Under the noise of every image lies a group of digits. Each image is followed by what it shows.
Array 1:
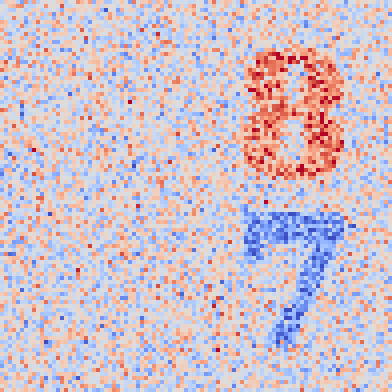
top right: red 8; bottom right: blue 7
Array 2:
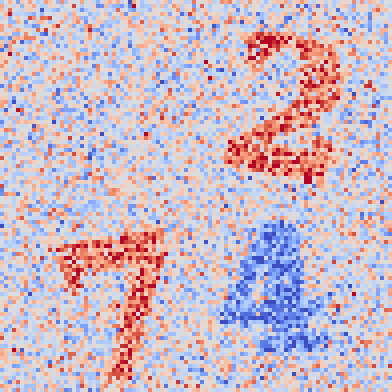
top right: red 2; bottom left: red 7; bottom right: blue 4
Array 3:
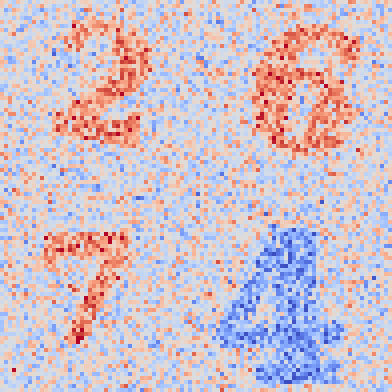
top left: red 2; top right: red 6; bottom left: red 7; bottom right: blue 4
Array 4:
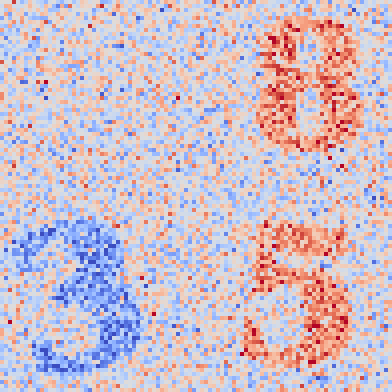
top right: red 8; bottom left: blue 3; bottom right: red 5
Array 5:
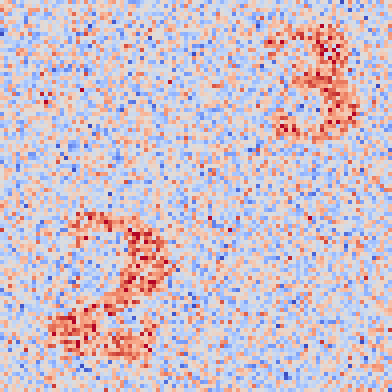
top right: red 3; bottom left: red 2
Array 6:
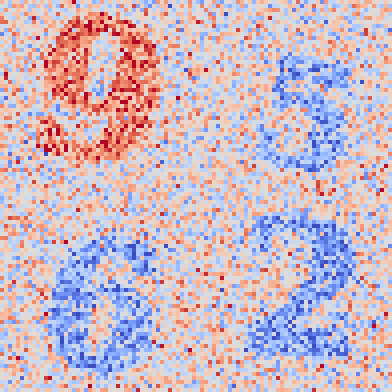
top left: red 9; top right: blue 5; bottom left: blue 6; bottom right: blue 2
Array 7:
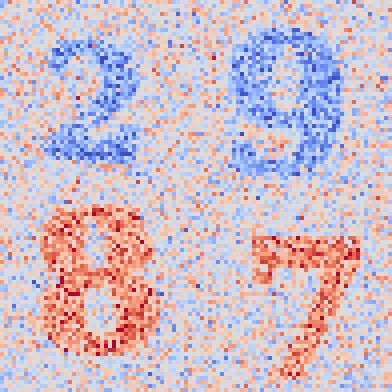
top left: blue 2; top right: blue 9; bottom left: red 8; bottom right: red 7
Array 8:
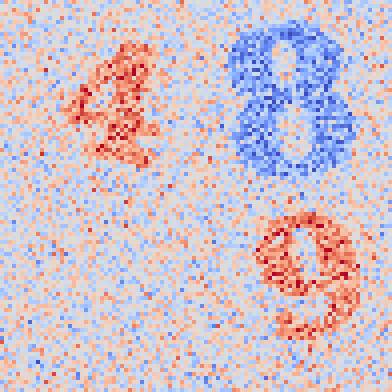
top left: red 4; top right: blue 8; bottom right: red 9
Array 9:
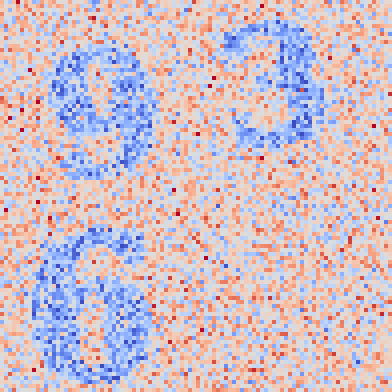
top left: blue 9; top right: blue 3; bottom left: blue 6
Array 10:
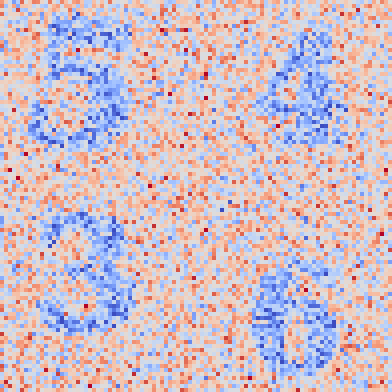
top left: blue 5; top right: blue 4; bottom left: blue 3; bottom right: blue 6
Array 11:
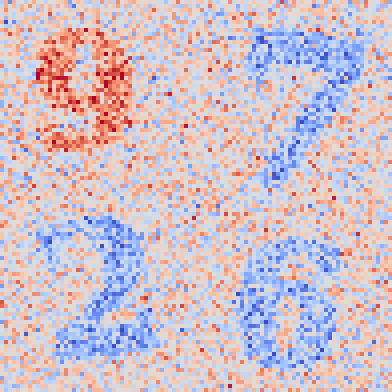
top left: red 9; top right: blue 7; bottom left: blue 2; bottom right: blue 6
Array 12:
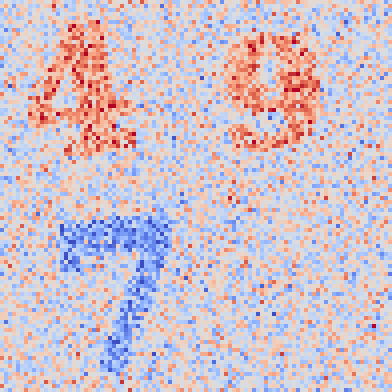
top left: red 4; top right: red 9; bottom left: blue 7
